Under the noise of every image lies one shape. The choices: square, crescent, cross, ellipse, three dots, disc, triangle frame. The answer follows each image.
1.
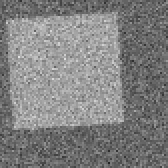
square
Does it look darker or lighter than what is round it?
lighter
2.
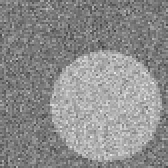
disc
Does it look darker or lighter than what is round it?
lighter
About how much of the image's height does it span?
two thirds
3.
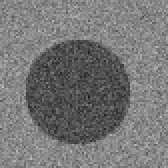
disc
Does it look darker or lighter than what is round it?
darker
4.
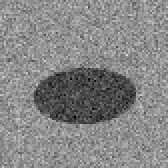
ellipse
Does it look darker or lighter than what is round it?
darker
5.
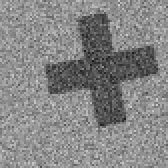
cross
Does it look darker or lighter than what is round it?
darker
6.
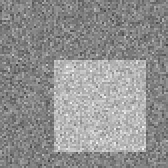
square
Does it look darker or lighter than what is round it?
lighter
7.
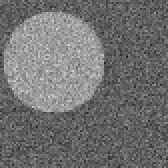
disc
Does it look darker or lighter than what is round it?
lighter
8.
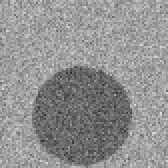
disc
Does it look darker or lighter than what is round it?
darker
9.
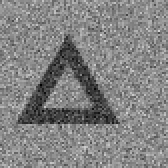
triangle frame
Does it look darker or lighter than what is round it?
darker
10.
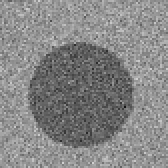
disc
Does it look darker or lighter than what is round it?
darker
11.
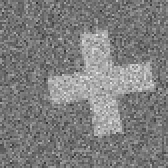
cross
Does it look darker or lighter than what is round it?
lighter
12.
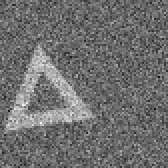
triangle frame
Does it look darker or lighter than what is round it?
lighter
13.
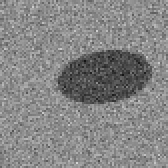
ellipse
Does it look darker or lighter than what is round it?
darker
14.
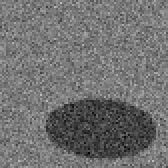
ellipse
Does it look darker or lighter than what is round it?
darker
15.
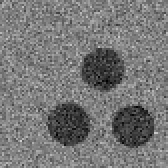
three dots
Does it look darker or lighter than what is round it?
darker
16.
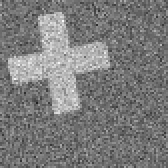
cross
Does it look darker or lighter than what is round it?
lighter
